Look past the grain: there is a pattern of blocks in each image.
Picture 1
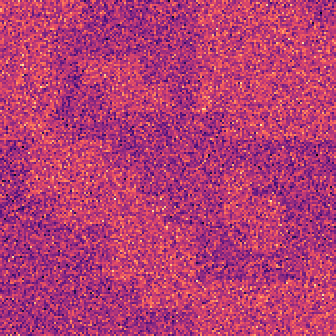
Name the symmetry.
mirrored about the diagonal from the bottom left
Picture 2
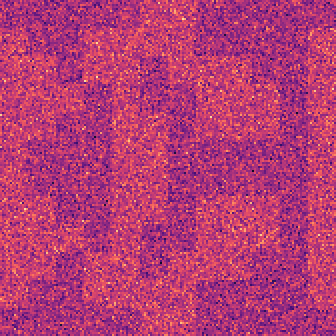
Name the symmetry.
top and bottom mirror each other
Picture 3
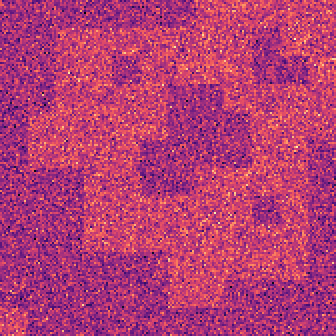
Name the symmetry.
mirrored about the diagonal from the bottom left
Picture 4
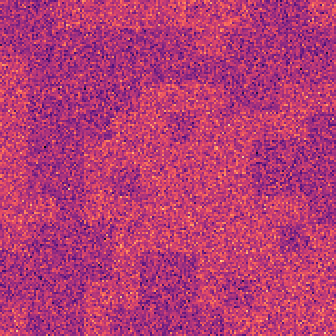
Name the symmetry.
mirrored about the diagonal from the top left
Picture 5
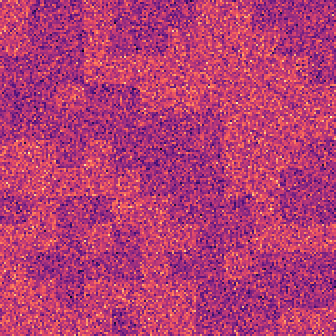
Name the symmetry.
mirrored about the diagonal from the bottom left
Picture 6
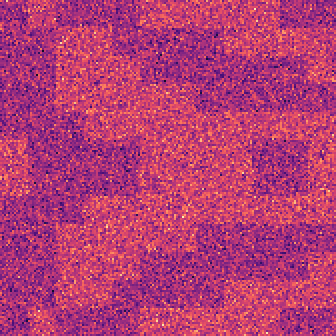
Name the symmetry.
top and bottom mirror each other
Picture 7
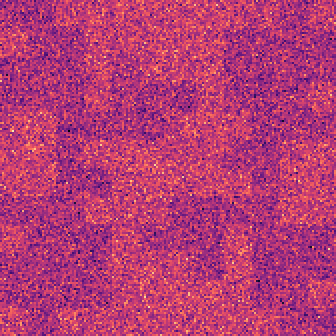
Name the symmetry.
the same after a half turn
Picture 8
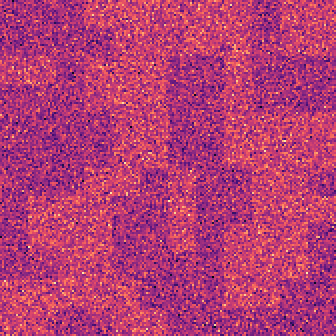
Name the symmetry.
no symmetry
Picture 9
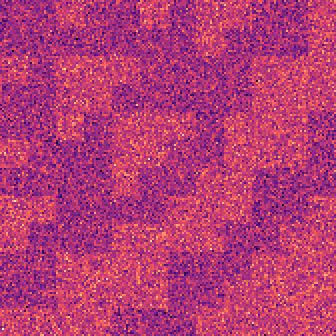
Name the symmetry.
mirrored about the diagonal from the top left
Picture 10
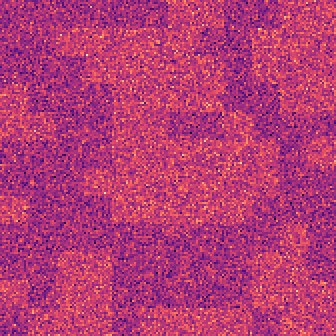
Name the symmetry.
no symmetry
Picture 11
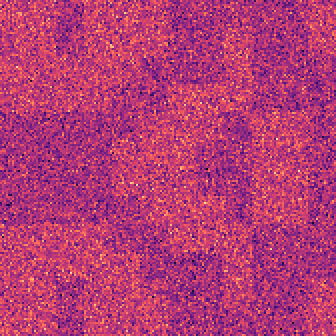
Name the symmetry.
top and bottom mirror each other
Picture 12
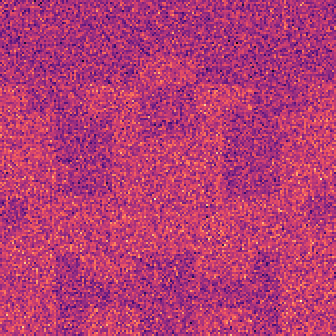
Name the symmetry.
left and right mirror each other
